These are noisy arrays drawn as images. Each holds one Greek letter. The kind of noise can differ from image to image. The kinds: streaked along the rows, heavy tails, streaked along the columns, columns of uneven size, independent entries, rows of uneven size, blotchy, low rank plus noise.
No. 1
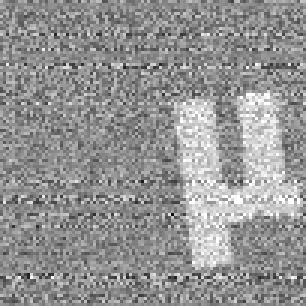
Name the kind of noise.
rows of uneven size
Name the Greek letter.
mu
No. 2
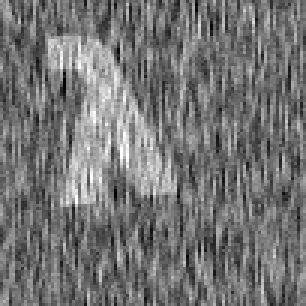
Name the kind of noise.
streaked along the columns
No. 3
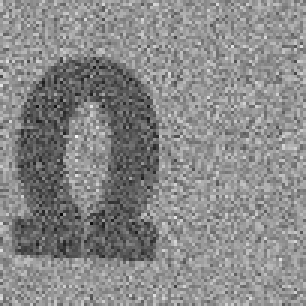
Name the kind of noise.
low rank plus noise
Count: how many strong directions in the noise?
five to eight
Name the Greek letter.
omega
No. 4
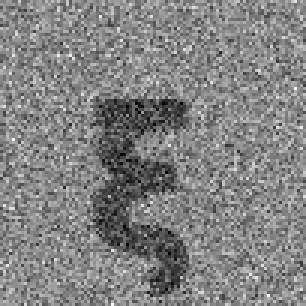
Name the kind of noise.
independent entries
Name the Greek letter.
xi
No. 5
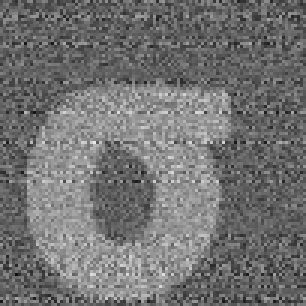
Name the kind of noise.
rows of uneven size
